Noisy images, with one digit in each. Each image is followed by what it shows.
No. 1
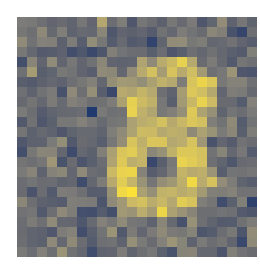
light 8
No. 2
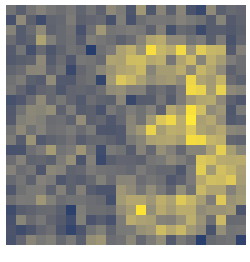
light 3
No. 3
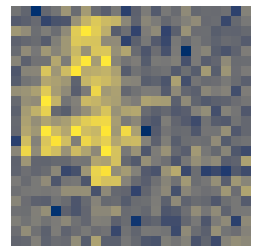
light 4
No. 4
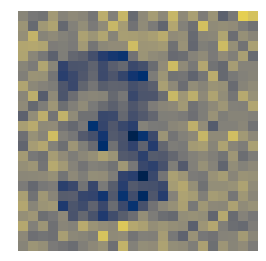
dark 3
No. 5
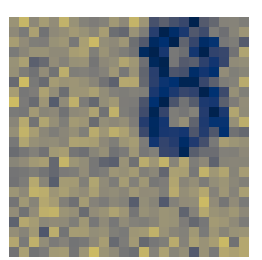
dark 8
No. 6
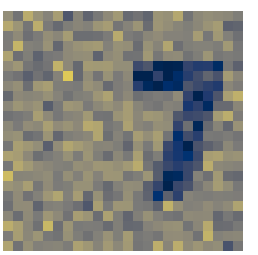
dark 7
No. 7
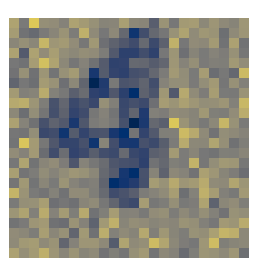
dark 4
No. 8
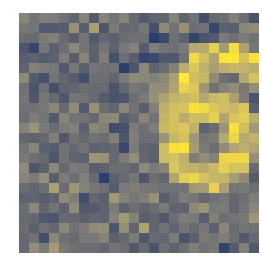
light 6
